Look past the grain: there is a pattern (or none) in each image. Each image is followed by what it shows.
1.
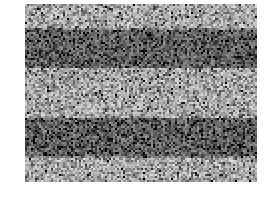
horizontal stripes
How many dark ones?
2
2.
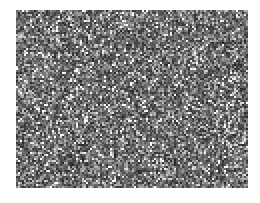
only noise
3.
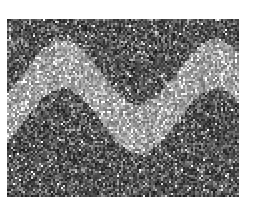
a wavy band
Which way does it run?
left to right
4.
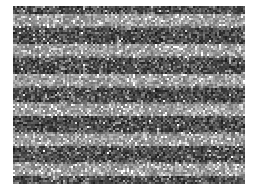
horizontal stripes
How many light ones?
6
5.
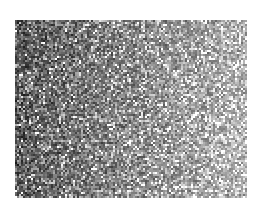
a smooth slope
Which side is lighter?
right
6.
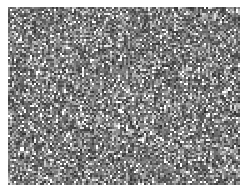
only noise
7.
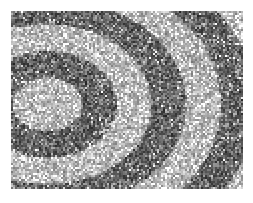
rings round one point
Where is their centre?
middle left
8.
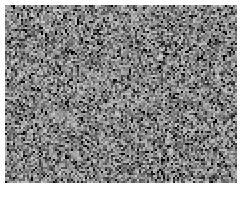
only noise
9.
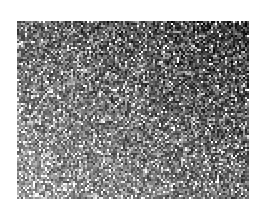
a smooth slope
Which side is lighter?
bottom left
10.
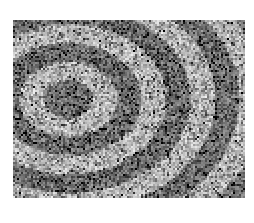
rings round one point
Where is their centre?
middle left
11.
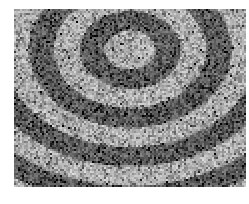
rings round one point
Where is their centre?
top middle
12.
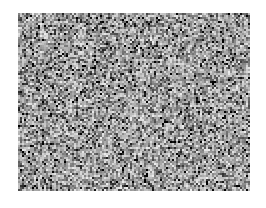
only noise
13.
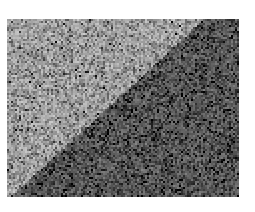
a sharp edge
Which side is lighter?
top left
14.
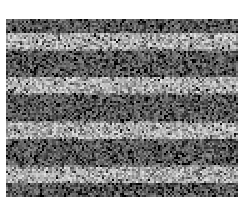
horizontal stripes
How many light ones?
4
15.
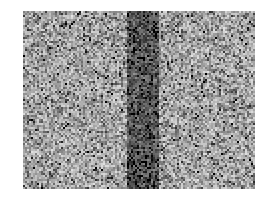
one vertical stripe
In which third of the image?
middle
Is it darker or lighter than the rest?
darker
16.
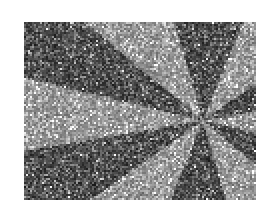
spokes from one point
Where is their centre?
middle right
